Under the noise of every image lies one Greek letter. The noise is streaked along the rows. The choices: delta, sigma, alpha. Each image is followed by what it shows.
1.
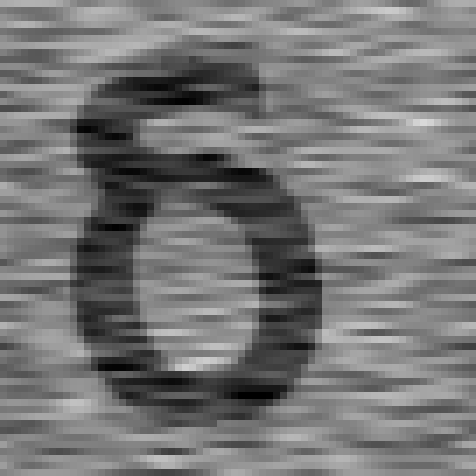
delta
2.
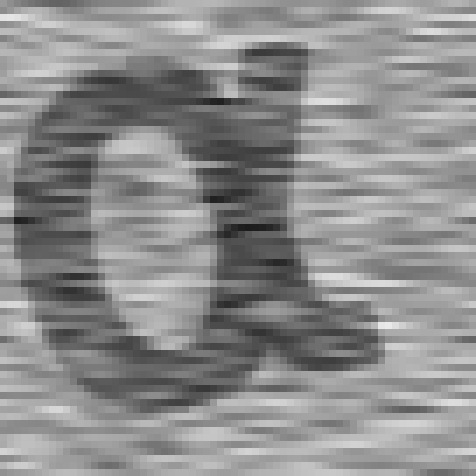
alpha
